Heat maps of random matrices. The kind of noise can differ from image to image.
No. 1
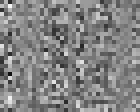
columns of uneven size
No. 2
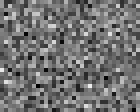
independent entries
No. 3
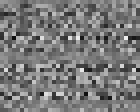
rows of uneven size
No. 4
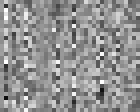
columns of uneven size
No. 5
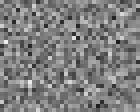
low rank plus noise
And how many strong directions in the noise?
five to eight
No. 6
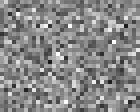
independent entries
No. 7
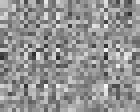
low rank plus noise
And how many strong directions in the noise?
one
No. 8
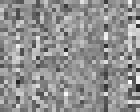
columns of uneven size
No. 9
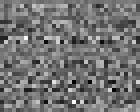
rows of uneven size
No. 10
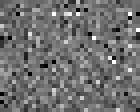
heavy tails
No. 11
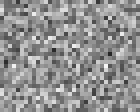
independent entries
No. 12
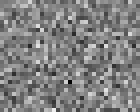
low rank plus noise
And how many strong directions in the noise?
five to eight
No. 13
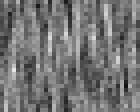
streaked along the columns
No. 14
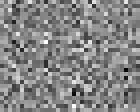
low rank plus noise
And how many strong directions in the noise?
three or four
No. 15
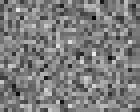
independent entries
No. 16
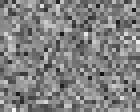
independent entries
